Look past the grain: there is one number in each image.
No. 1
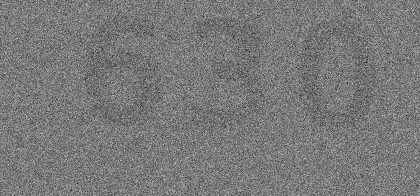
630
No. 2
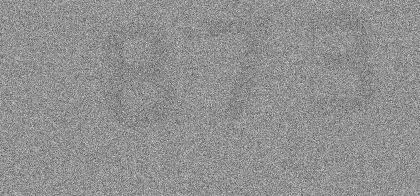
873
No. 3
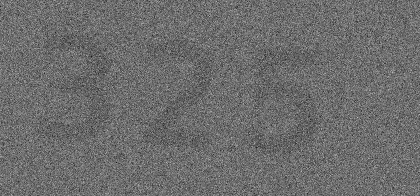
325
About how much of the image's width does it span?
two thirds
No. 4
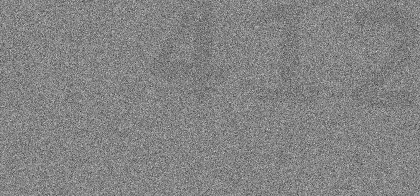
412
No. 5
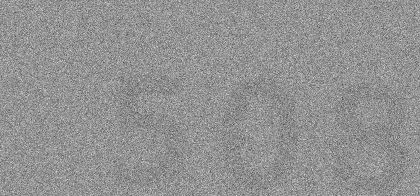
508
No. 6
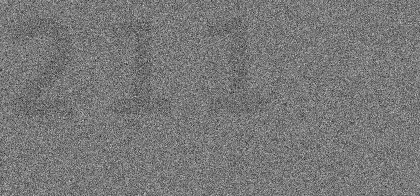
211
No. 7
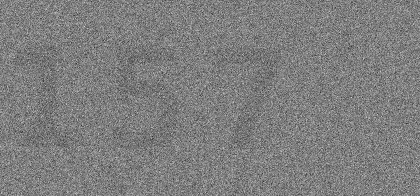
157
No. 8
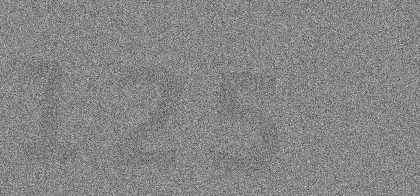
125
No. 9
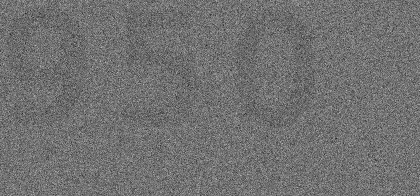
950
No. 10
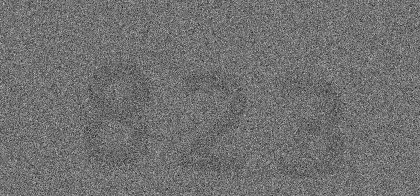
823
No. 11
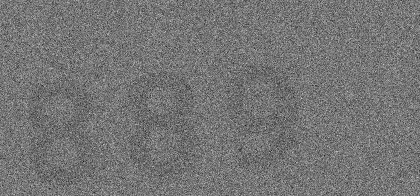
889
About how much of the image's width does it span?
two thirds
